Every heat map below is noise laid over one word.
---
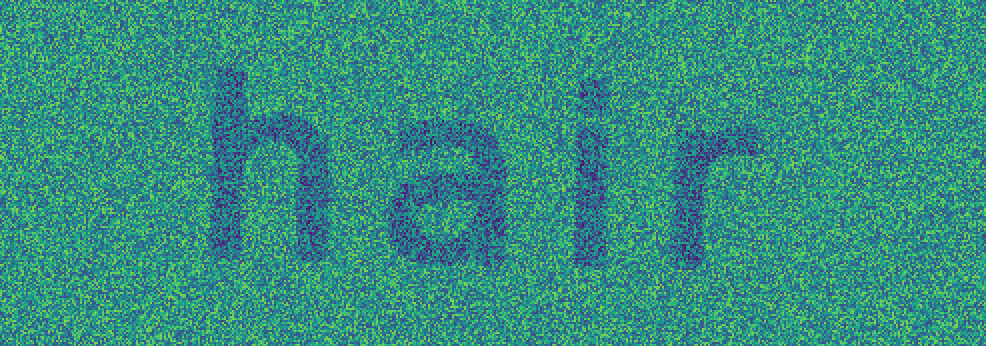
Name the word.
hair
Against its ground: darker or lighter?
darker
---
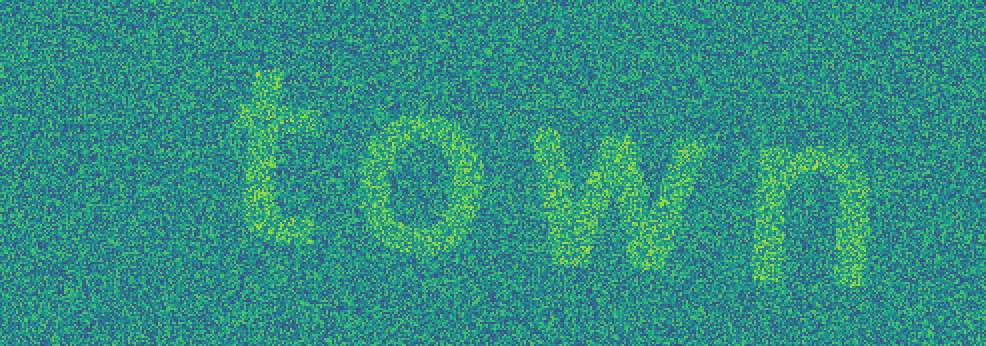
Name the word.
town
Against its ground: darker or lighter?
lighter
